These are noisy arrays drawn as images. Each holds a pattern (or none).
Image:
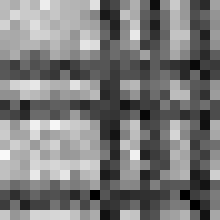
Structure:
bands of rows crossing bands of columns
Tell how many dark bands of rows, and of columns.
3 and 3
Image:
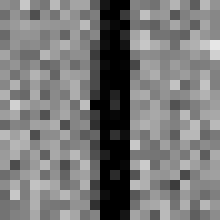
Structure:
one band of columns
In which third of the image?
middle
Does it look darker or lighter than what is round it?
darker
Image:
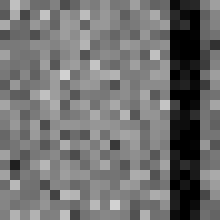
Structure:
one band of columns
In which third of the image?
right
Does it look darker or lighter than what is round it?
darker
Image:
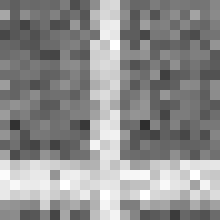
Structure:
bands of rows crossing bands of columns
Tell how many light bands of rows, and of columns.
1 and 1
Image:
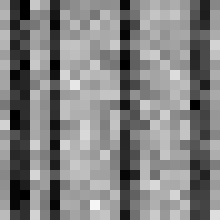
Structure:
bands of columns
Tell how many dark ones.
4
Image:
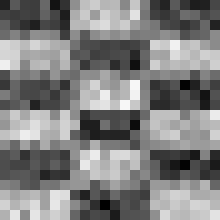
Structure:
a checkerboard
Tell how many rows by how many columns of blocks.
6 by 3
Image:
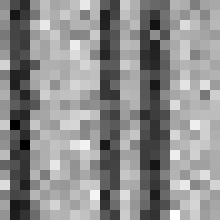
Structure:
bands of columns
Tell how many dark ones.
3
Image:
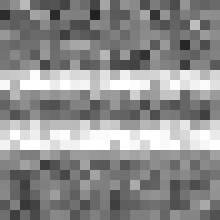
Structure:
bands of rows
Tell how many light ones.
2
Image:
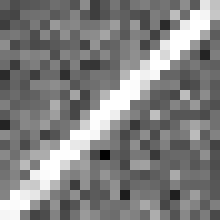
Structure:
a diagonal band
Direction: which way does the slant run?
bottom left to top right
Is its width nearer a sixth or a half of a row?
a sixth
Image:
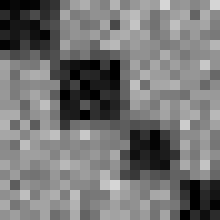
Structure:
blocks along the diagonal
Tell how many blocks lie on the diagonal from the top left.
4
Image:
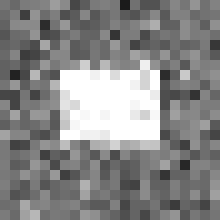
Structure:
one block
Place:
centre
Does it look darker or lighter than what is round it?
lighter
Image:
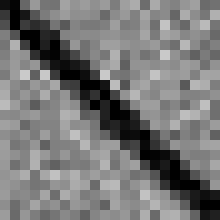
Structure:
a diagonal band
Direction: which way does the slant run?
top left to bottom right
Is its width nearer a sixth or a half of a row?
a sixth
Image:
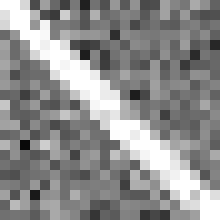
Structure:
a diagonal band
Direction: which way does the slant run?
top left to bottom right
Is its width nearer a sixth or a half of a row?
a sixth
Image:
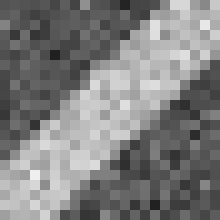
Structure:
a diagonal band
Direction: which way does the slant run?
bottom left to top right
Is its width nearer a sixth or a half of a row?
a half
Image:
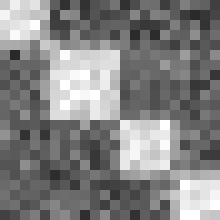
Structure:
blocks along the diagonal
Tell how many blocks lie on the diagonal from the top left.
4
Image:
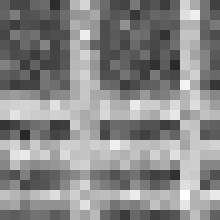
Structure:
bands of rows crossing bands of columns
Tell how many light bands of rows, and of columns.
3 and 2
